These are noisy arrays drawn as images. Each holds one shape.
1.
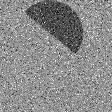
half disc
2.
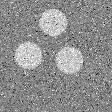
three dots
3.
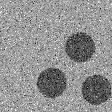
three dots
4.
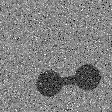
dumbbell
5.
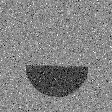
half disc
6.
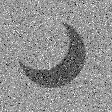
crescent
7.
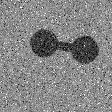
dumbbell
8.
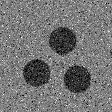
three dots
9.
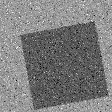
square
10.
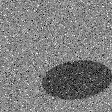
ellipse
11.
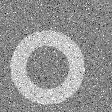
ring
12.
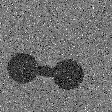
dumbbell
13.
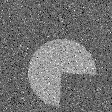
disc with a wedge cut out
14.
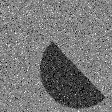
half disc
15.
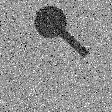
lollipop
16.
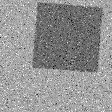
square
